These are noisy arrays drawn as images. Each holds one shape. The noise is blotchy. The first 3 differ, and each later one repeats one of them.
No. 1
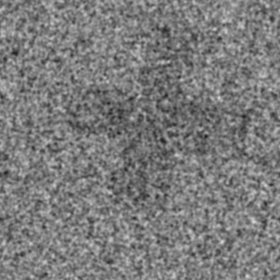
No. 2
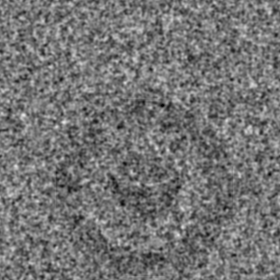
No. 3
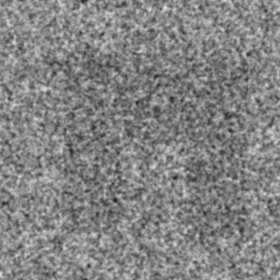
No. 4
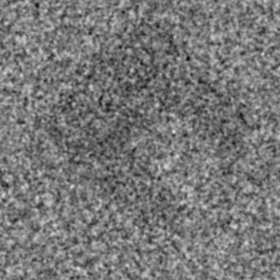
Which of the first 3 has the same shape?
3
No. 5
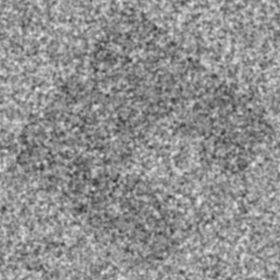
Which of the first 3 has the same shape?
3
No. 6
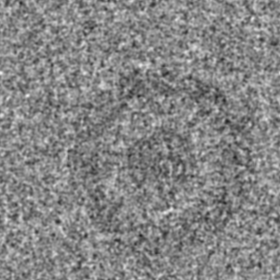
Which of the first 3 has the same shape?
2
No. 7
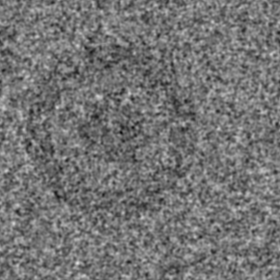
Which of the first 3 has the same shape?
2
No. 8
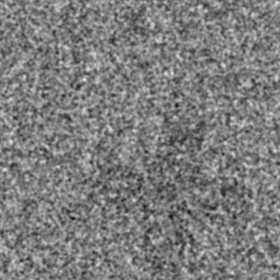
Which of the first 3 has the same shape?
1
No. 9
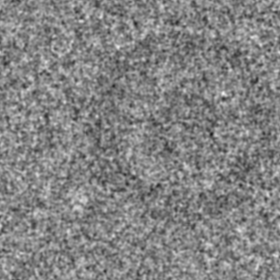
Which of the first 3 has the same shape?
2
